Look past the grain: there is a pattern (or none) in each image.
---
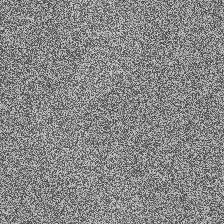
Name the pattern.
a wavy band
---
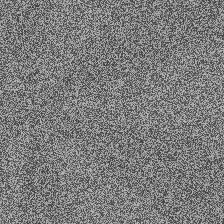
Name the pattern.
spokes from one point
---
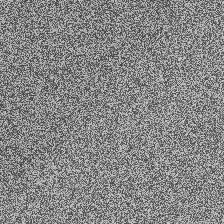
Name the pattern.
a sharp edge
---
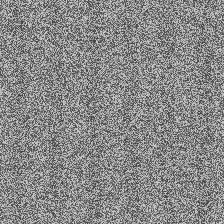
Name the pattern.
vertical stripes
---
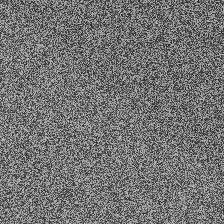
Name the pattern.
a sharp edge
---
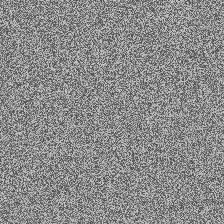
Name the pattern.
only noise
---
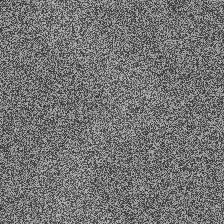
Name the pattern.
a wavy band
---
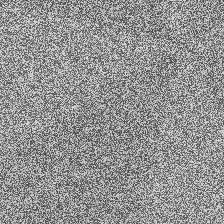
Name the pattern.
spokes from one point
